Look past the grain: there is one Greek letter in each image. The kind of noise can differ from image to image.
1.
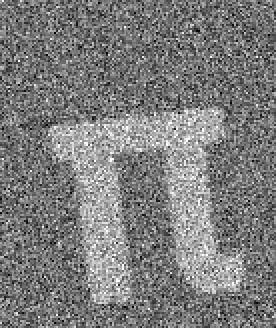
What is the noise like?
independent entries
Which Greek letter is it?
pi
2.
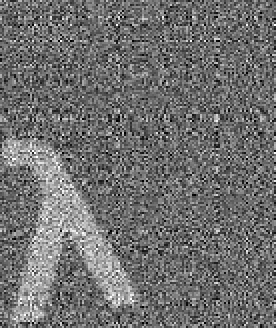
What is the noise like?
low rank plus noise
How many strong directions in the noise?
three or four
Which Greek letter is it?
lambda
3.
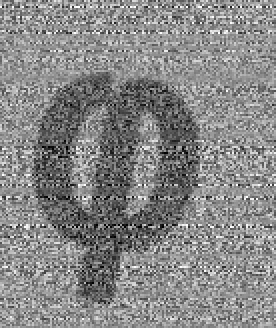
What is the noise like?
rows of uneven size
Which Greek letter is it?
phi
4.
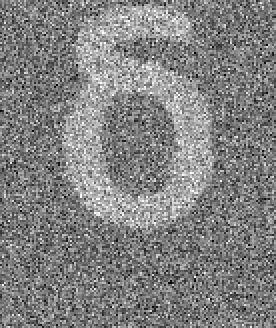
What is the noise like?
independent entries
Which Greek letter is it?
delta
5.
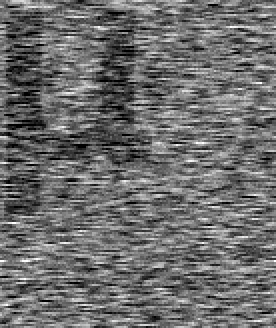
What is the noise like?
streaked along the rows
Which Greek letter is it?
mu
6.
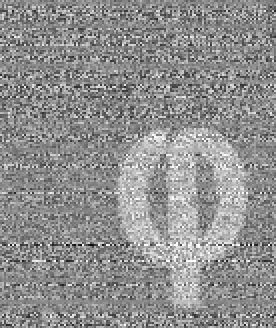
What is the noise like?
rows of uneven size
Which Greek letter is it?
phi
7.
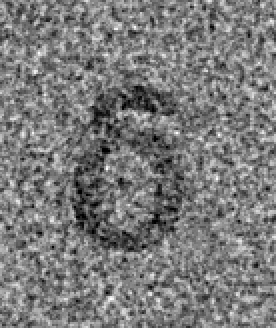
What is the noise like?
blotchy
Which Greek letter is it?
delta
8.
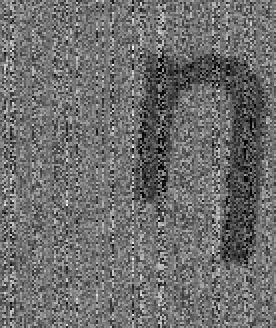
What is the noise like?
columns of uneven size
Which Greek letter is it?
eta
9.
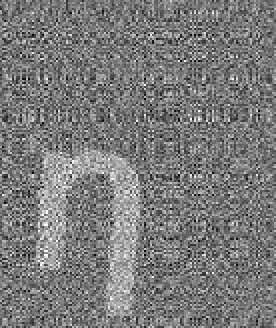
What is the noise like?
low rank plus noise
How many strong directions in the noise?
two
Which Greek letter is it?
eta
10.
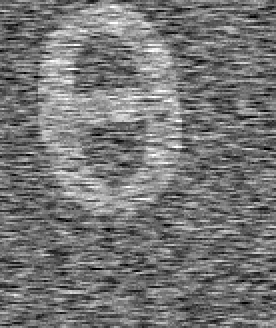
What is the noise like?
streaked along the rows
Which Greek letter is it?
theta
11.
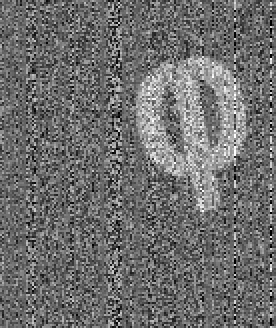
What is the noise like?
columns of uneven size
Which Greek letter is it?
phi
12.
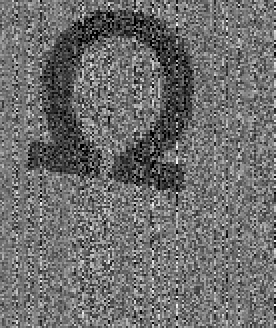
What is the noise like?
columns of uneven size
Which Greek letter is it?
omega
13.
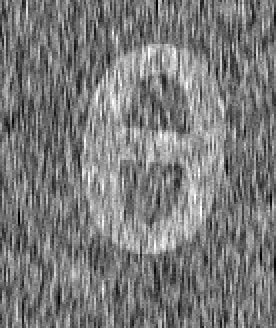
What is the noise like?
streaked along the columns
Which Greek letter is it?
theta
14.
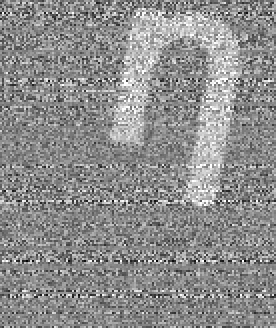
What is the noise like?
rows of uneven size
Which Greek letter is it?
eta
